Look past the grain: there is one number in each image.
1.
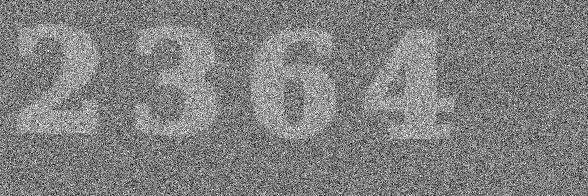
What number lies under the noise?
2364
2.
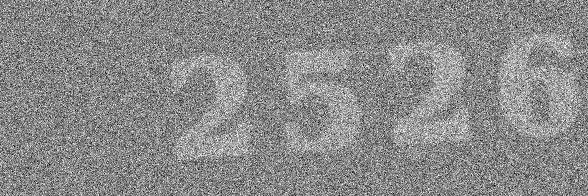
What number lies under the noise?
2526
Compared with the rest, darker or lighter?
lighter
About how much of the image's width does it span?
two thirds
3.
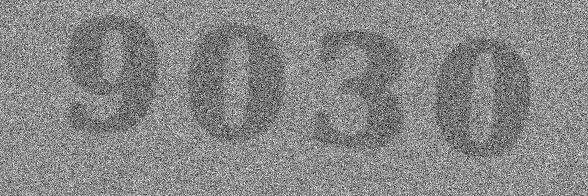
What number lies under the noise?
9030
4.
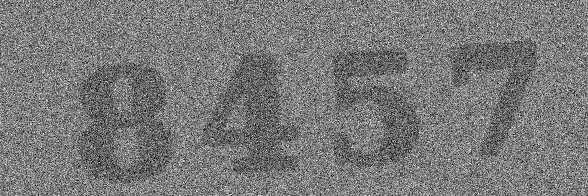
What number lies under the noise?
8457
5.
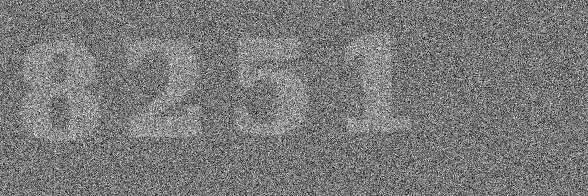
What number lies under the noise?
8251
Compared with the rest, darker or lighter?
lighter
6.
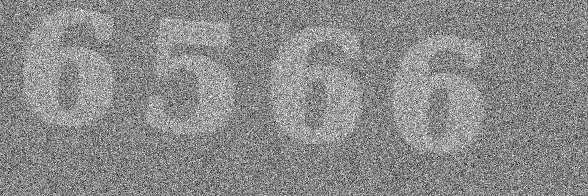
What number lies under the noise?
6566
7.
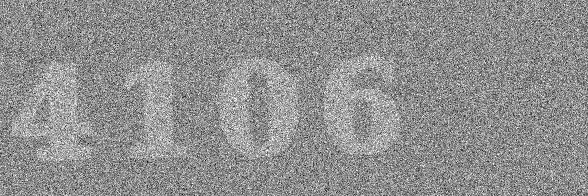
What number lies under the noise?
4106
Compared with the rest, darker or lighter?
lighter
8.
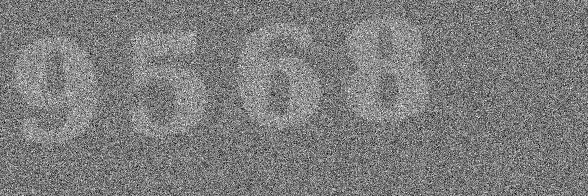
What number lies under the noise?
9568
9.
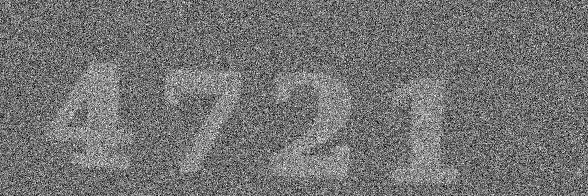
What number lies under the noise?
4721
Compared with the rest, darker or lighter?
lighter
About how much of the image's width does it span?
two thirds
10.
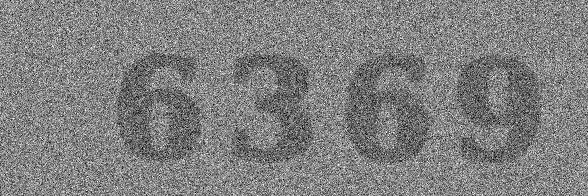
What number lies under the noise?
6369
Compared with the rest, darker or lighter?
darker
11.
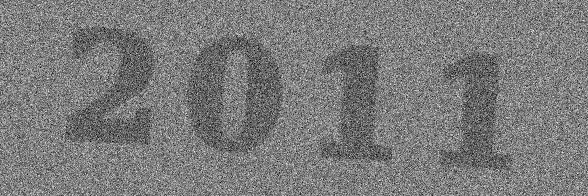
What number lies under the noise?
2011
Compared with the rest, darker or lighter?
darker
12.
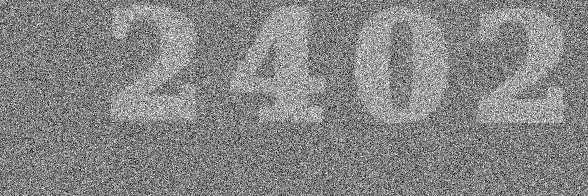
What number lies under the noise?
2402
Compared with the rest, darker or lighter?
lighter
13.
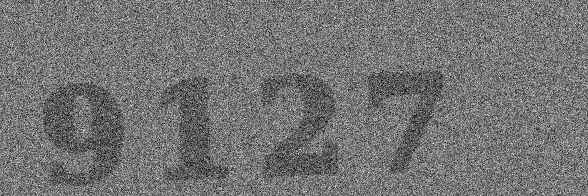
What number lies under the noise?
9127
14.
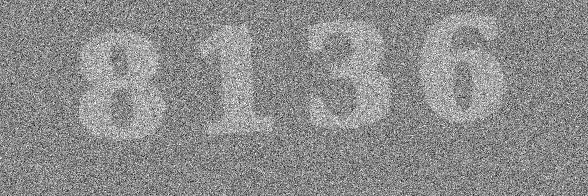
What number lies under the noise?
8136
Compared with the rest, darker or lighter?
lighter
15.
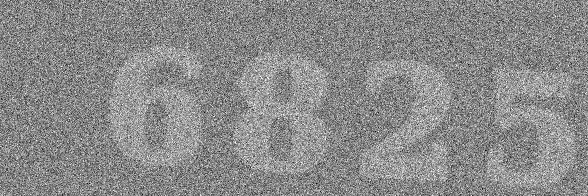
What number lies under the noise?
6825
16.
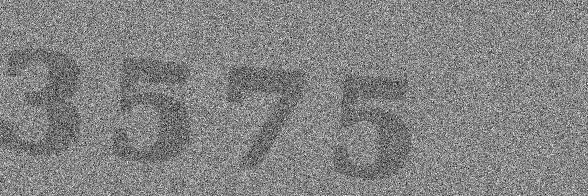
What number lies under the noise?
3575
